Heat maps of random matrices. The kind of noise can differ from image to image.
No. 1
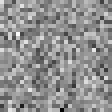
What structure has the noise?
low rank plus noise
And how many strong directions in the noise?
five to eight
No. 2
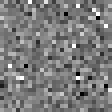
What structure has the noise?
heavy tails
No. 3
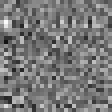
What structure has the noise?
low rank plus noise
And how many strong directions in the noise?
one
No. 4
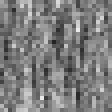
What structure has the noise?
streaked along the columns
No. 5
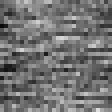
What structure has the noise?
streaked along the rows
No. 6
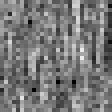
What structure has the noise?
streaked along the columns
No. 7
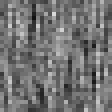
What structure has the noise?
streaked along the columns
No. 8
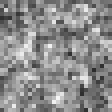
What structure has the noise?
blotchy
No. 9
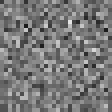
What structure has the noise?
low rank plus noise
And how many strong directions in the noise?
three or four
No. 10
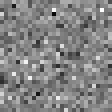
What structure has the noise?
heavy tails
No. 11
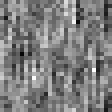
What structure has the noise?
streaked along the columns
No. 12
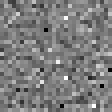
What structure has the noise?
heavy tails
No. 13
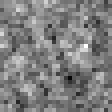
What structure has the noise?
blotchy
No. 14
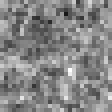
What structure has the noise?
blotchy
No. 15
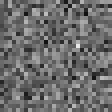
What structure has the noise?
low rank plus noise
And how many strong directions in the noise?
two
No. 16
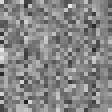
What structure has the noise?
columns of uneven size
